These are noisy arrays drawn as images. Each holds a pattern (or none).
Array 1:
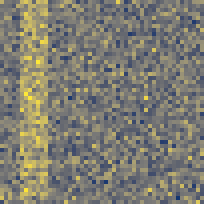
one band of columns
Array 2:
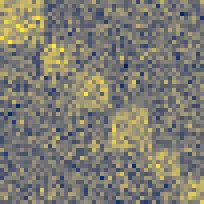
blocks along the diagonal
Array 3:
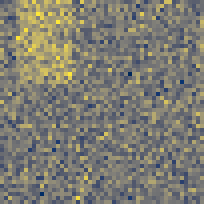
one block
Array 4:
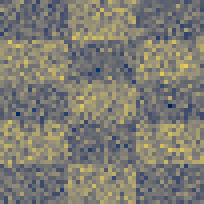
a checkerboard
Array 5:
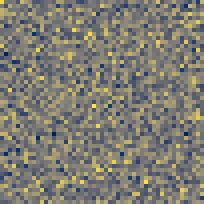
only noise
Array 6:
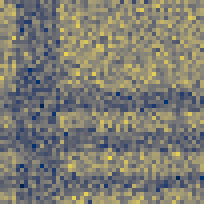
bands of rows crossing bands of columns
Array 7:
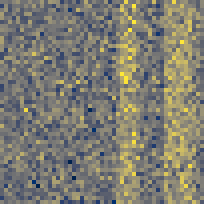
bands of columns
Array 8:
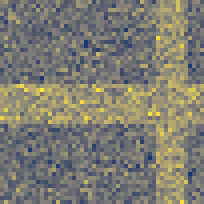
bands of rows crossing bands of columns
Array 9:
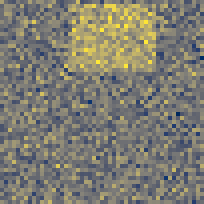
one block
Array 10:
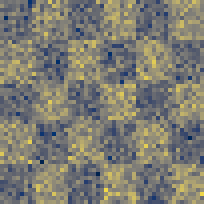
a checkerboard
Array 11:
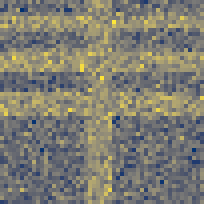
bands of rows crossing bands of columns
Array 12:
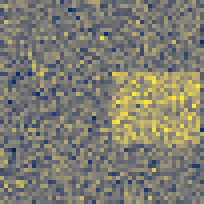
one block
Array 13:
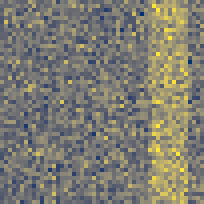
one band of columns
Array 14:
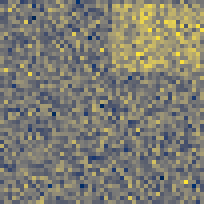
one block
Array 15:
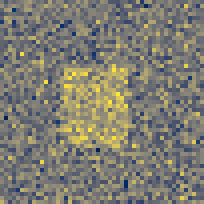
one block
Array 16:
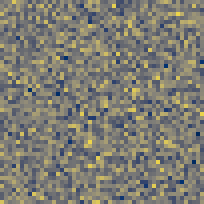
only noise
